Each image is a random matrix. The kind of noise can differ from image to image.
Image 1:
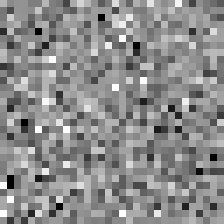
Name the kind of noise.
heavy tails
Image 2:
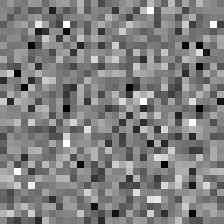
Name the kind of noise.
heavy tails
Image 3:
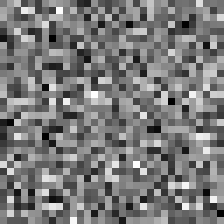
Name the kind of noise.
independent entries
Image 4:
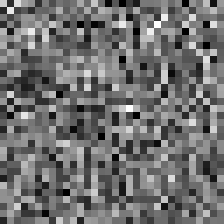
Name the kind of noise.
low rank plus noise
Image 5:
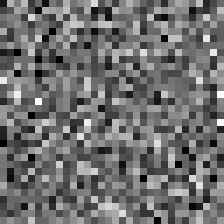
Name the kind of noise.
independent entries
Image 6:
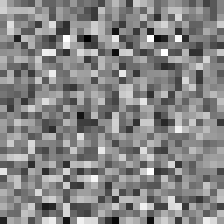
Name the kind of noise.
low rank plus noise
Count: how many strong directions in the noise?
one
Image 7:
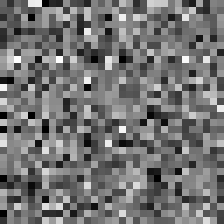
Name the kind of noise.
low rank plus noise
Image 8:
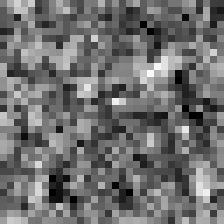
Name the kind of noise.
blotchy
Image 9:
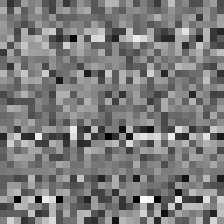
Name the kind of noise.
rows of uneven size
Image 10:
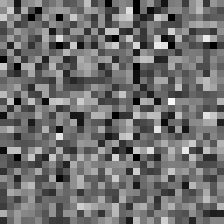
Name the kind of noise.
low rank plus noise
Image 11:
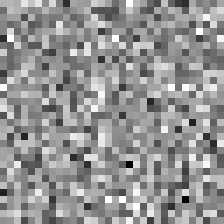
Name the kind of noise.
independent entries
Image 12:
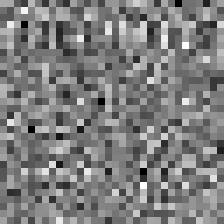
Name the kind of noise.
low rank plus noise
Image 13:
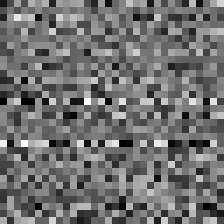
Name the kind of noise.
rows of uneven size
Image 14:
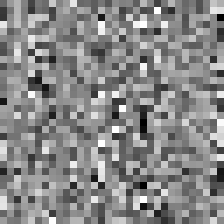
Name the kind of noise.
columns of uneven size
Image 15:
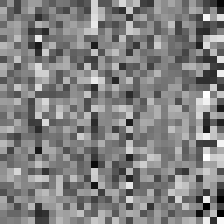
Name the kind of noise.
columns of uneven size
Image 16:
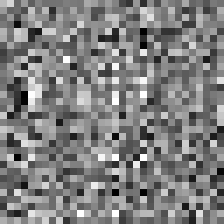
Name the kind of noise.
low rank plus noise
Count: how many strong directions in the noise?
one
